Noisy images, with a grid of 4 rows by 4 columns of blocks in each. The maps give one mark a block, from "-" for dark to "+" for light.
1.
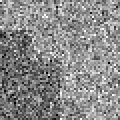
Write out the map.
+ + + +
- + + +
- - + +
- - + +
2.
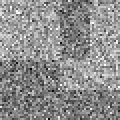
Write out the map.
+ + - +
+ + - +
- - + +
- - - -
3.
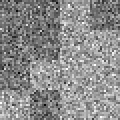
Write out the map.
- - + -
- - + +
- + + +
+ - + +
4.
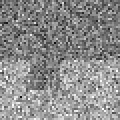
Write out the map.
- - - -
- - - -
+ - + +
+ + + +
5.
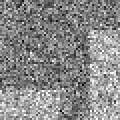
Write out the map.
- - - -
- - - +
- - - +
+ + - +
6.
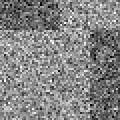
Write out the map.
- - + +
+ + + -
+ + + -
+ + + -
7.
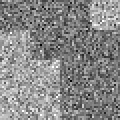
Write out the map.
- - - +
+ - - -
+ + - -
+ + - -
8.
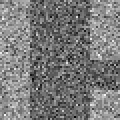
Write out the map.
+ - - +
+ - - +
+ - - -
+ - - +
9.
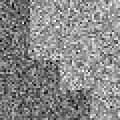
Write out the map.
- + + +
- + + +
- - + +
- - - +
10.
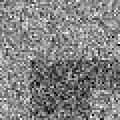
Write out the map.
+ + + +
+ + + +
+ - - -
+ - - +
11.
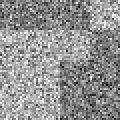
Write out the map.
- - - +
+ + + -
+ + - -
+ + - -
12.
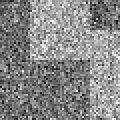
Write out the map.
- + + -
- + + +
- - - +
- - - +
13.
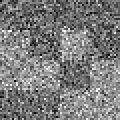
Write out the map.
- - - -
+ - + -
+ + - +
- - + +
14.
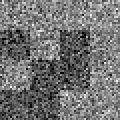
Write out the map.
+ + + +
- + - +
+ - - +
- - + +
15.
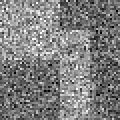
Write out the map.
+ + - -
+ + + -
- - + -
- - + -
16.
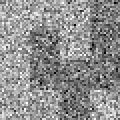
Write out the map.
+ + + -
+ - + -
+ - - -
+ + - +
